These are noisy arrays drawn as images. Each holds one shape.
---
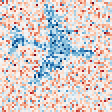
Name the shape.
airplane
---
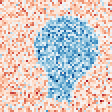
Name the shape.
light bulb
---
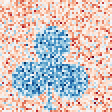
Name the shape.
club
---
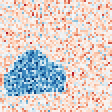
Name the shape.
cloud
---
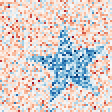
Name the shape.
star
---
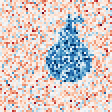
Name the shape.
pear
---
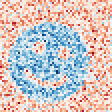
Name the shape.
smiling face
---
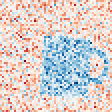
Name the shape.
cup
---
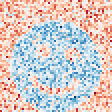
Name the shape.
smiling face
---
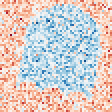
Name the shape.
ghost
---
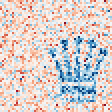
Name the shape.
chess queen
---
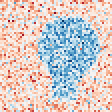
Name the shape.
light bulb
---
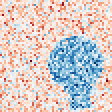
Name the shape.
light bulb
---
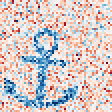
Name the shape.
anchor
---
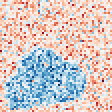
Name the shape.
cloud
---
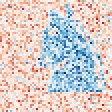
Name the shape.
chess knight
